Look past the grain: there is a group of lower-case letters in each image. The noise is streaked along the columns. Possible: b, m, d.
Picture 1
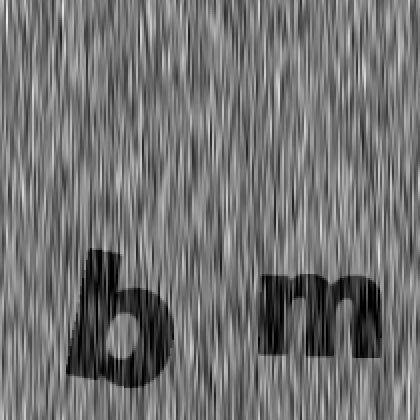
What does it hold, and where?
bottom left: b; bottom right: m
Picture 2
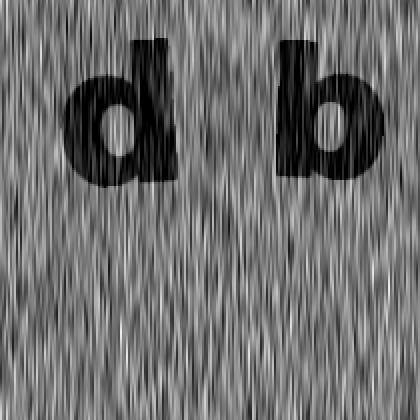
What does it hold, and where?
top left: d; top right: b
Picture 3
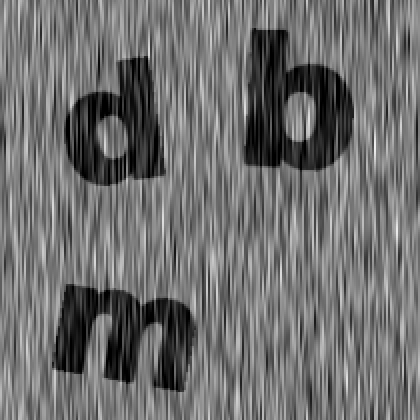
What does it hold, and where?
top left: d; top right: b; bottom left: m
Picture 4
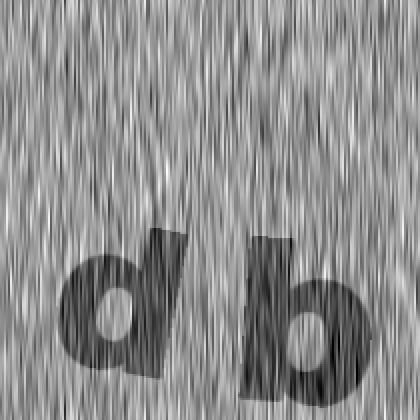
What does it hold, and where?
bottom left: d; bottom right: b
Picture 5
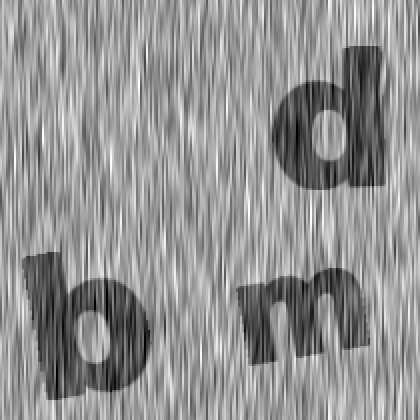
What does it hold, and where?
top right: d; bottom left: b; bottom right: m
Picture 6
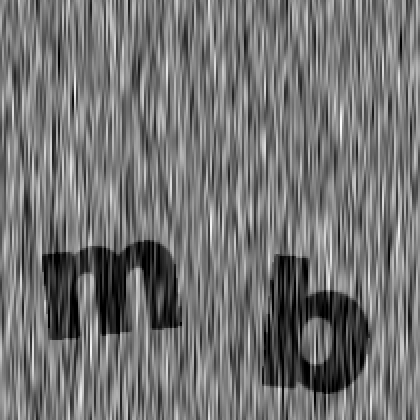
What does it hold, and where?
bottom left: m; bottom right: b
